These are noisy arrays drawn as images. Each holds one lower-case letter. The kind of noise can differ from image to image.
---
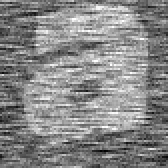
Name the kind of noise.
streaked along the rows
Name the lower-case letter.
a
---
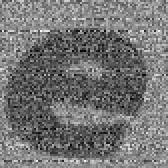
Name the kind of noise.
rows of uneven size
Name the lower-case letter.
e
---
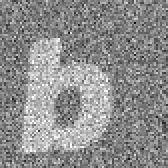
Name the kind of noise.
low rank plus noise
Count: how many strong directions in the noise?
five to eight
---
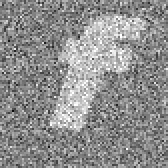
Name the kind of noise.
independent entries
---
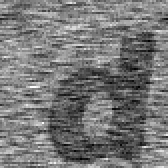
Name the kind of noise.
streaked along the rows
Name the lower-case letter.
d
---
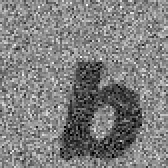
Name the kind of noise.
independent entries
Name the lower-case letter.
b
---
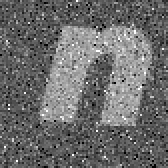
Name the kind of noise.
heavy tails
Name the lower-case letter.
n
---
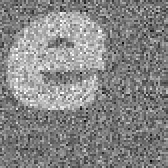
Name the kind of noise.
low rank plus noise
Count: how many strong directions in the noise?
three or four
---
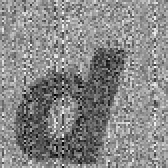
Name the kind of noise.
columns of uneven size
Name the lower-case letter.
d
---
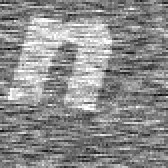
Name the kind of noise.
streaked along the rows
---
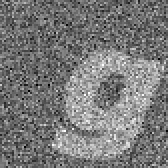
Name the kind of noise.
independent entries
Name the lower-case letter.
g
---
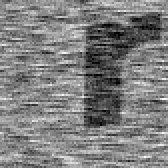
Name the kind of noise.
streaked along the rows
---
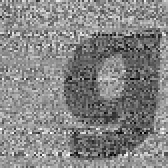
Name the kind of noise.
rows of uneven size
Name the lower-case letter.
g
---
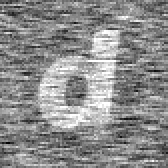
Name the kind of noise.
streaked along the rows
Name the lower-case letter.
d
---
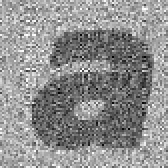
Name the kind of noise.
low rank plus noise
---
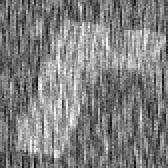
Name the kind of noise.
streaked along the columns
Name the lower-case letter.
r
